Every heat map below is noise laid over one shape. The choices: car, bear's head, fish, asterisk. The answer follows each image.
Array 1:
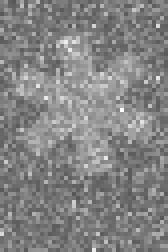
asterisk
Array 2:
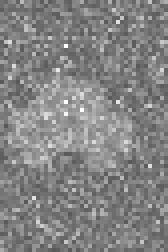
car
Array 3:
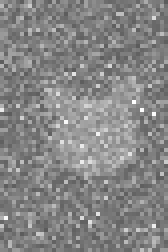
bear's head
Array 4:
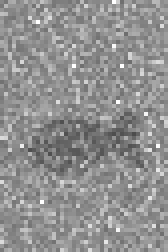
fish
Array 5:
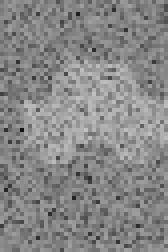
car
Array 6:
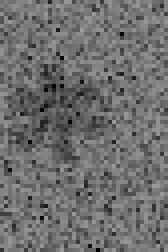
asterisk
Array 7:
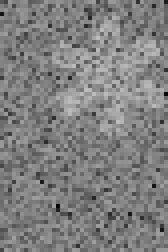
asterisk
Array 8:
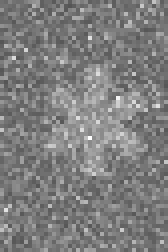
asterisk
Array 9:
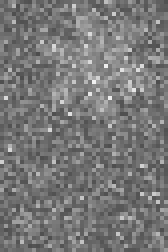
asterisk
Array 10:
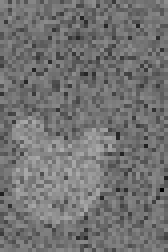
bear's head
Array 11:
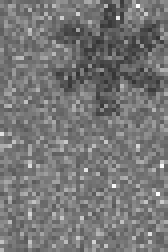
asterisk
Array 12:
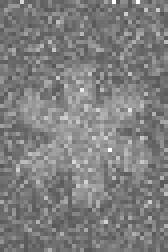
asterisk
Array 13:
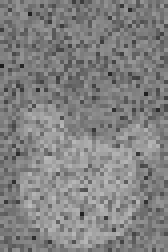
bear's head
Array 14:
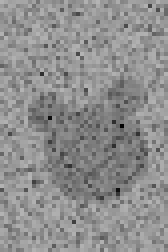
bear's head
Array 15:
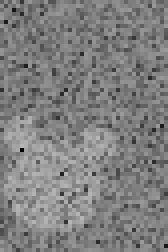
bear's head
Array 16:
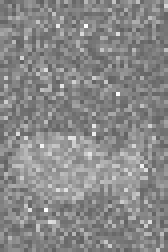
fish
